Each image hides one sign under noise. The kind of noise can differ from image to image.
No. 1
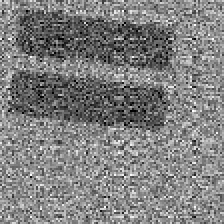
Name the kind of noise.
low rank plus noise
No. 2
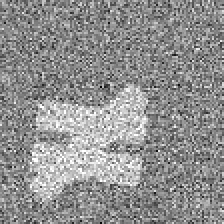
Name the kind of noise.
low rank plus noise
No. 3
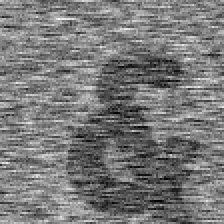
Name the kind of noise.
streaked along the rows
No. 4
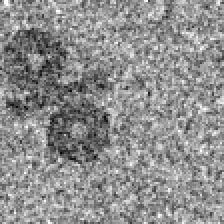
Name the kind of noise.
blotchy
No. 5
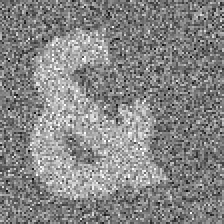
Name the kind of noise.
independent entries
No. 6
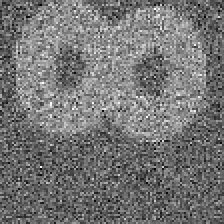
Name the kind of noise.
low rank plus noise
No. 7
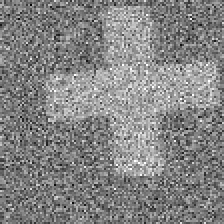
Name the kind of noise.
low rank plus noise
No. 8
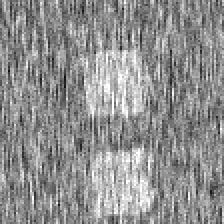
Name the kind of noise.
streaked along the columns
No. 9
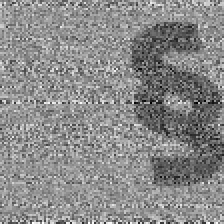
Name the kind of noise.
rows of uneven size
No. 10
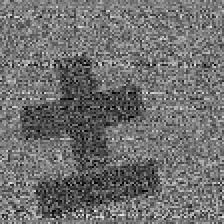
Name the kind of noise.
rows of uneven size
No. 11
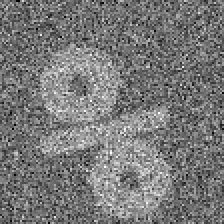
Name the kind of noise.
independent entries
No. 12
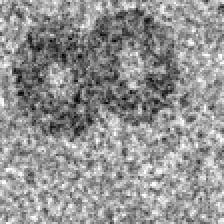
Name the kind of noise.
blotchy
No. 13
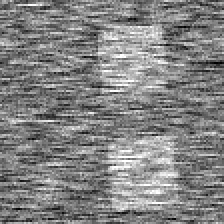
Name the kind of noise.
streaked along the rows
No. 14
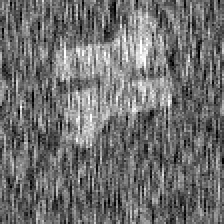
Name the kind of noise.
streaked along the columns
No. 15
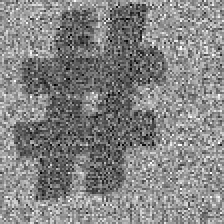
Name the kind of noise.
low rank plus noise
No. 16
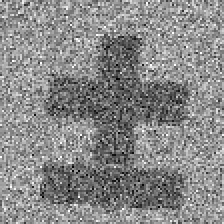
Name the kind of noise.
independent entries
